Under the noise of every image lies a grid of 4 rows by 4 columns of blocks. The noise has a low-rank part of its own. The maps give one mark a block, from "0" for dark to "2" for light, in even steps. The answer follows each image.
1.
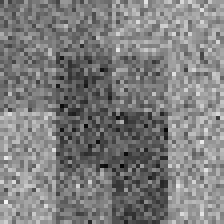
1 1 2 2
1 0 1 2
2 0 0 2
2 1 0 2
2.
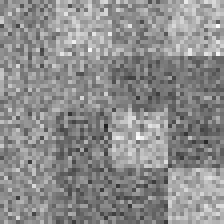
1 2 1 2
1 1 0 0
1 0 2 0
1 0 0 2
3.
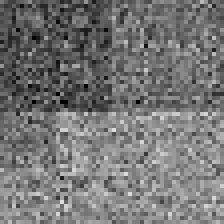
0 0 1 1
0 0 1 1
1 2 2 2
2 2 2 2
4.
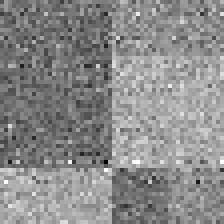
0 0 1 1
0 0 2 2
0 0 2 2
2 2 0 1
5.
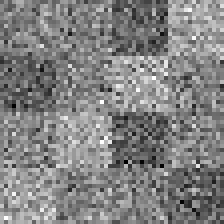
1 1 0 2
0 1 2 1
1 2 0 1
2 1 1 0
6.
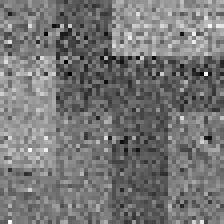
1 0 2 2
2 0 0 0
2 1 0 1
1 1 0 1
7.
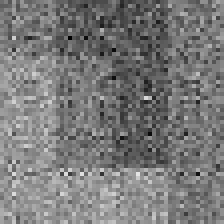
1 0 0 1
2 1 0 1
2 1 0 1
2 2 2 1
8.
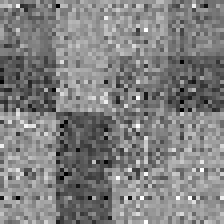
1 2 2 1
0 2 1 0
2 0 1 2
2 0 2 2
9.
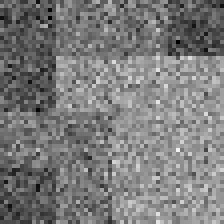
0 1 1 0
0 2 2 2
1 1 2 2
0 1 2 2
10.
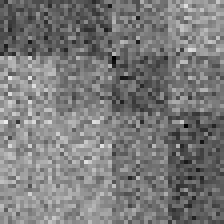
0 0 1 2
2 1 0 1
2 2 1 0
2 2 1 0
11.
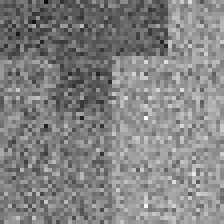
0 0 0 2
1 0 2 2
1 1 2 2
1 1 2 2
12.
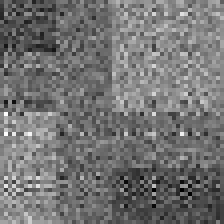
0 1 2 2
1 1 2 2
2 1 1 1
2 1 0 0
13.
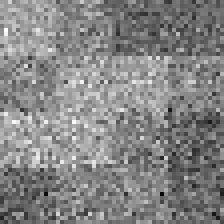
2 1 0 0
1 2 2 1
2 2 1 0
0 1 1 0
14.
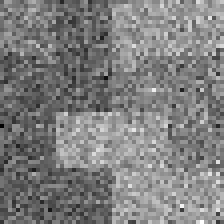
1 0 2 2
0 0 1 1
0 2 2 1
0 0 2 2
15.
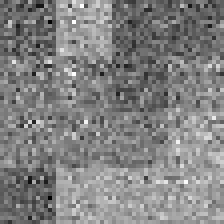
0 2 0 0
1 1 0 1
1 1 1 2
0 2 2 2
